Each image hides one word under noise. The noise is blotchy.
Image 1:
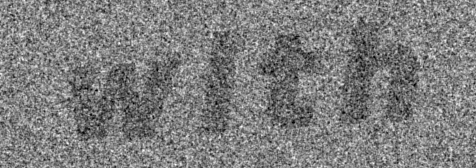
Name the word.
with
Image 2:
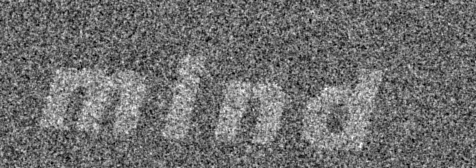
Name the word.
mind
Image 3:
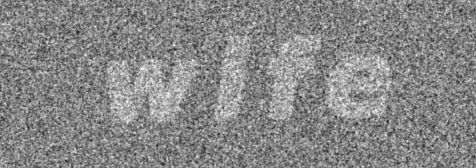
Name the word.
wife
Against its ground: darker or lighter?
lighter
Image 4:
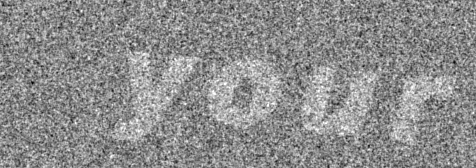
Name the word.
your
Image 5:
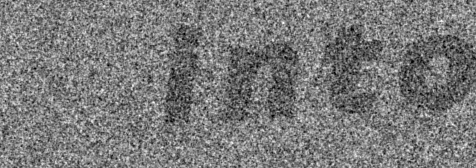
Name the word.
into
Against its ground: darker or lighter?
darker
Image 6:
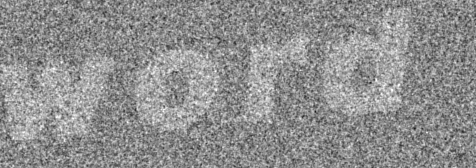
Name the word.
word
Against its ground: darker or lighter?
lighter
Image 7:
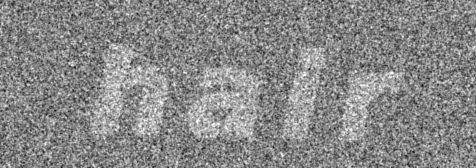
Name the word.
hair
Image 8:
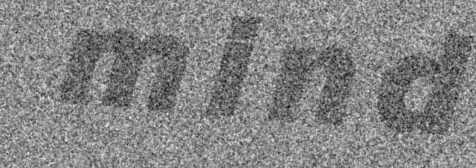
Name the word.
mind
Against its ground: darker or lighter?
darker
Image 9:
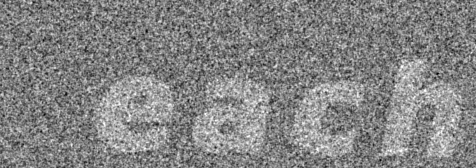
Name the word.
each
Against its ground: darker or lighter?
lighter
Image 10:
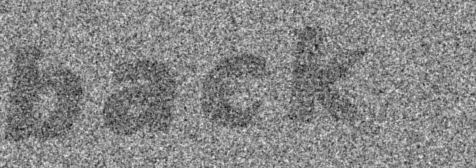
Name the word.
back
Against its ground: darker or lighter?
darker
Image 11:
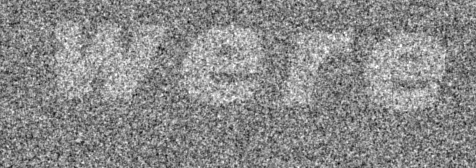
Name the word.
were
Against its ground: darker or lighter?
lighter
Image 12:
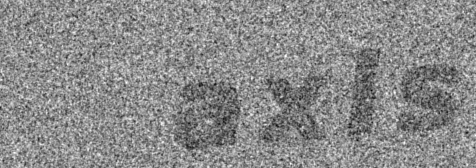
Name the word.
axis
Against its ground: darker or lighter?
darker
